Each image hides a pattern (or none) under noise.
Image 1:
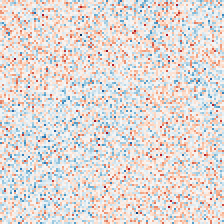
spokes from one point
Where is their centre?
top right
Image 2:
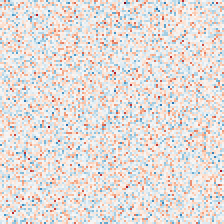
only noise
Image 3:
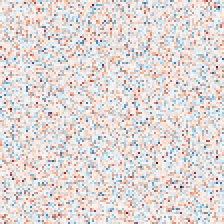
only noise
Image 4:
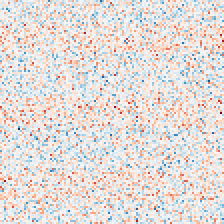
horizontal stripes
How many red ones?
3
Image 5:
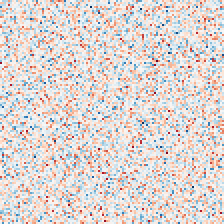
only noise
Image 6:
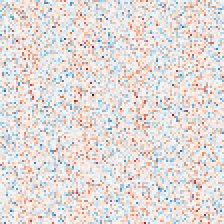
vertical stripes
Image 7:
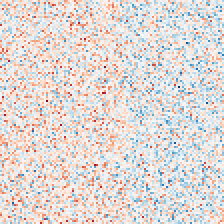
a sharp edge
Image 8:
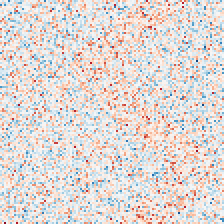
a wavy band
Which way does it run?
top to bottom
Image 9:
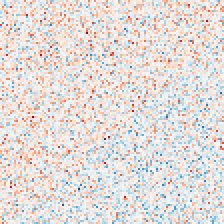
a sharp edge
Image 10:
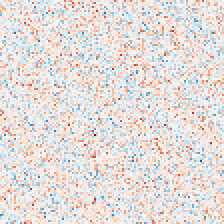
diagonal stripes
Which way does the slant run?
top left to bottom right
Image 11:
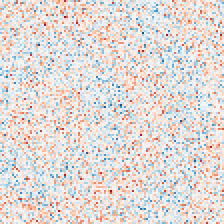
rings round one point
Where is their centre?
middle left
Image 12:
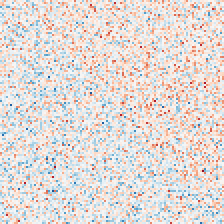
a sharp edge
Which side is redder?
top right
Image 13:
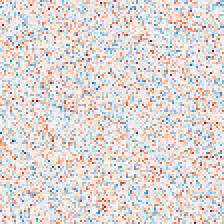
diagonal stripes
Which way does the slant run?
top left to bottom right
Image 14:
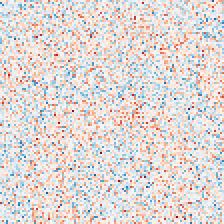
rings round one point
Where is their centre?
bottom middle
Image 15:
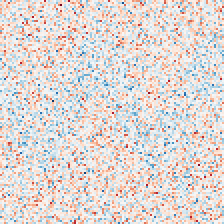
a wavy band
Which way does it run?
left to right
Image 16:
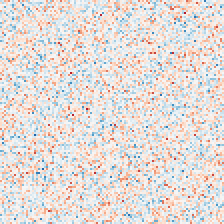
diagonal stripes
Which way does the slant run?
bottom left to top right
